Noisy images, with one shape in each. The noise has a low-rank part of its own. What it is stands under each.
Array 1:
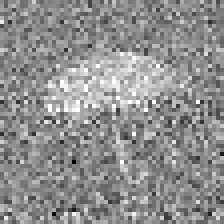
umbrella
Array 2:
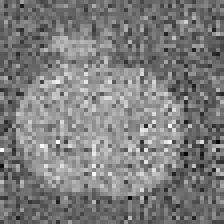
apple
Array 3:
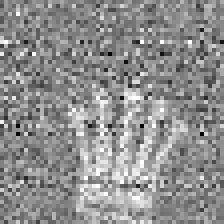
chess queen
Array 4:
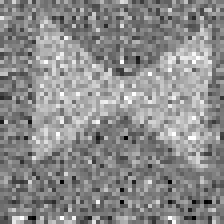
bow tie
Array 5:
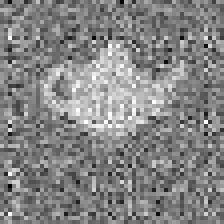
teapot
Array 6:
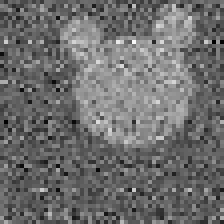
bear's head
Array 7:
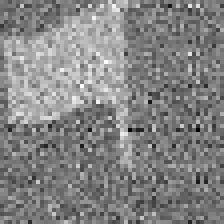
flag
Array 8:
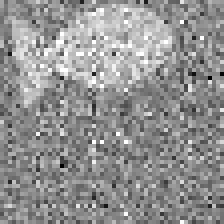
fish
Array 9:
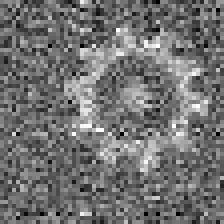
gear
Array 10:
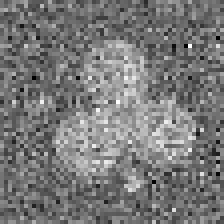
club
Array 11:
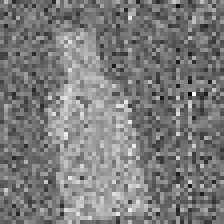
bottle
